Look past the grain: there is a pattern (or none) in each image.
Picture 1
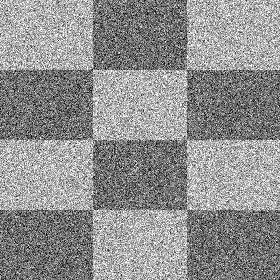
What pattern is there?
a checkerboard
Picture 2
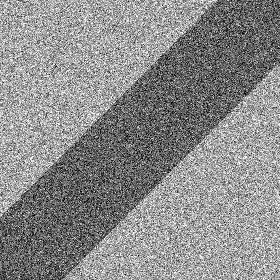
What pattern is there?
a diagonal band
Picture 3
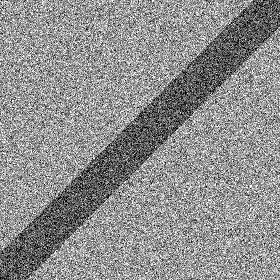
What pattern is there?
a diagonal band
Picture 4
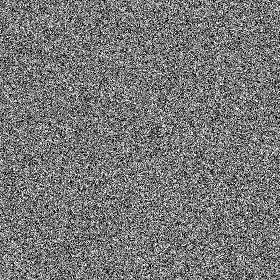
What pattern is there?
only noise
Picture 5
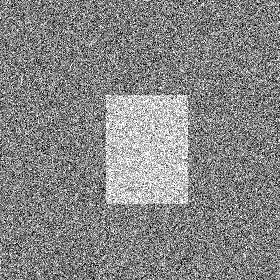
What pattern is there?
one block
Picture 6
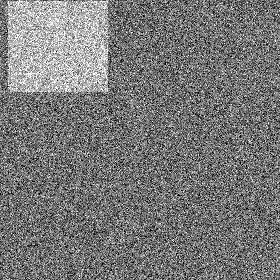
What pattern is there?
one block
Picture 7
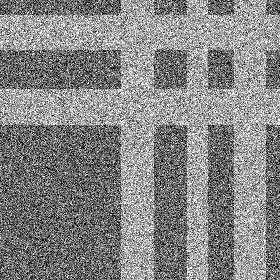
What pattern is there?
bands of rows crossing bands of columns
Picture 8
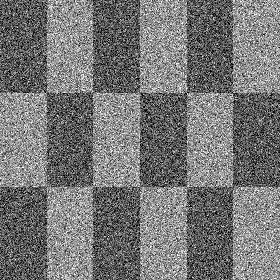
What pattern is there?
a checkerboard
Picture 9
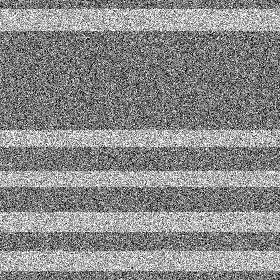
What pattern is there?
bands of rows
